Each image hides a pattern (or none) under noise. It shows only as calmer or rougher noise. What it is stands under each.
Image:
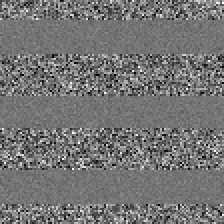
horizontal stripes
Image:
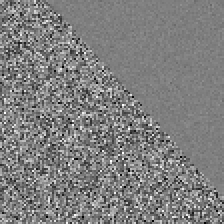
a sharp edge
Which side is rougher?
bottom left
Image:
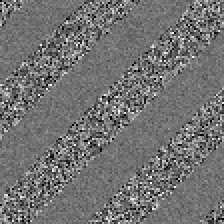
diagonal stripes
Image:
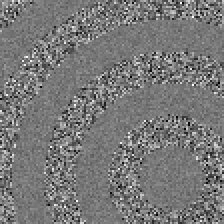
rings round one point
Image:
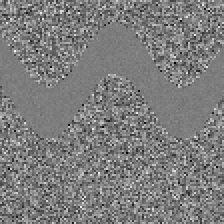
a wavy band
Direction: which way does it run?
left to right
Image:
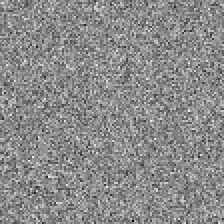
only noise
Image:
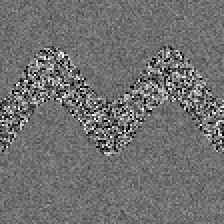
a wavy band
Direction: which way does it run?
left to right
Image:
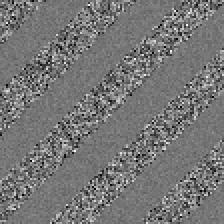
diagonal stripes
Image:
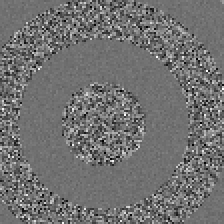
rings round one point
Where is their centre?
centre
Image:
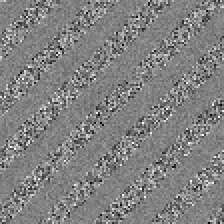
diagonal stripes
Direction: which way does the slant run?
bottom left to top right
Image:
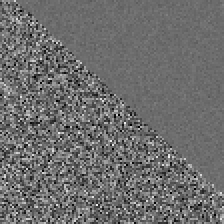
a sharp edge
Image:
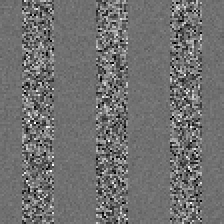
vertical stripes
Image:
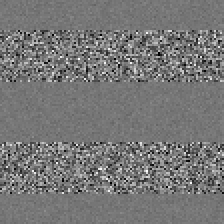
horizontal stripes
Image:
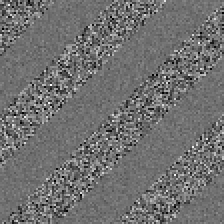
diagonal stripes
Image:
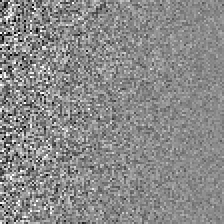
a smooth slope
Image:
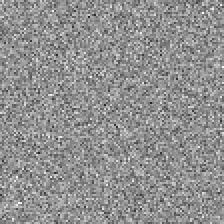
only noise
